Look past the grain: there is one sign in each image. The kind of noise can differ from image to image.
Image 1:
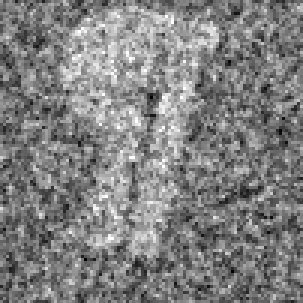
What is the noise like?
blotchy
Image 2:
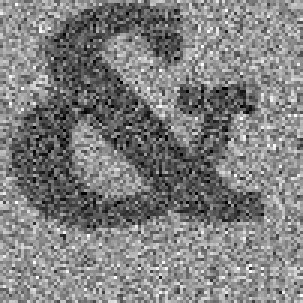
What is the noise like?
low rank plus noise
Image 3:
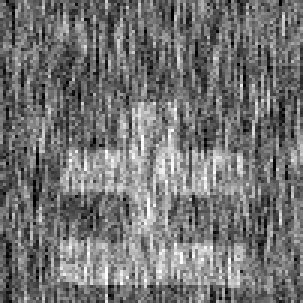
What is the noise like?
streaked along the columns
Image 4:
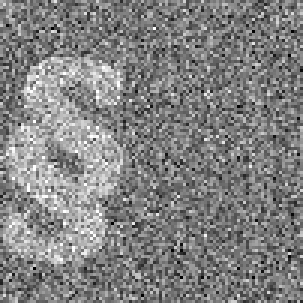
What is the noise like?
independent entries
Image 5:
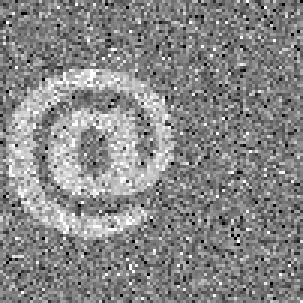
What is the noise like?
heavy tails
